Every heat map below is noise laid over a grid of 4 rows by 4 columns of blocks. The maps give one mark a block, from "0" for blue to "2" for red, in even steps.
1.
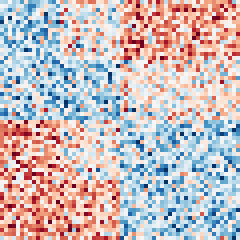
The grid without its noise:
0 1 2 2
0 0 1 1
2 1 0 0
2 2 0 0
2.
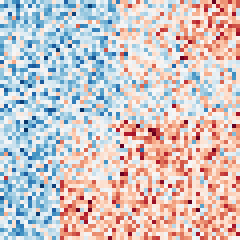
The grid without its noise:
0 0 1 2
0 0 1 1
0 1 2 2
0 2 2 2
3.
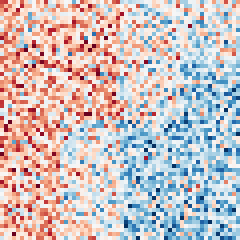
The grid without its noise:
2 2 1 1
2 2 1 0
2 1 0 0
2 1 0 0
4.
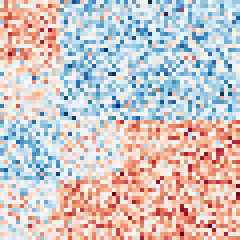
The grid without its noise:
2 0 0 0
1 0 0 0
0 1 2 2
1 2 2 2
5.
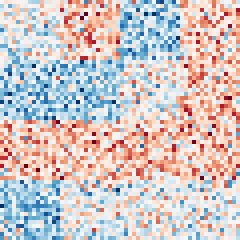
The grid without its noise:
1 2 0 2
0 0 1 2
2 2 2 2
0 1 1 1
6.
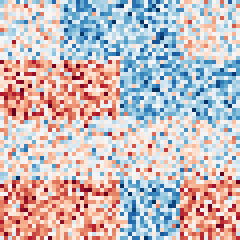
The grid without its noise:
1 0 0 1
2 2 0 0
1 1 1 1
2 2 0 2
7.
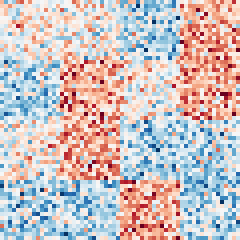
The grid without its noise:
1 1 0 2
0 2 1 2
1 2 0 0
0 0 2 0
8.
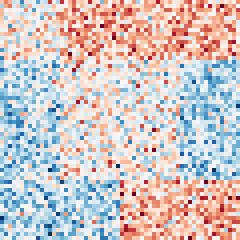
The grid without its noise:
1 2 2 2
0 1 1 0
0 1 1 0
0 0 2 2
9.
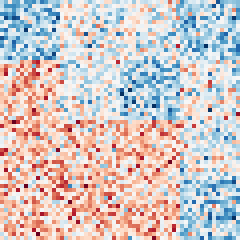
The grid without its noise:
0 1 1 0
2 1 0 1
2 2 2 1
2 2 2 0
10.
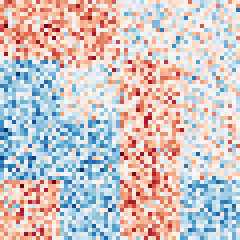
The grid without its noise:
2 2 1 1
0 1 2 1
0 0 2 1
2 0 2 0
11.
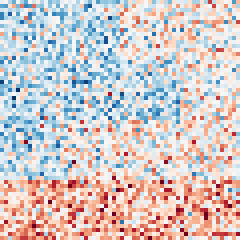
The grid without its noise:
0 0 1 1
0 0 0 1
0 1 1 1
2 2 2 2
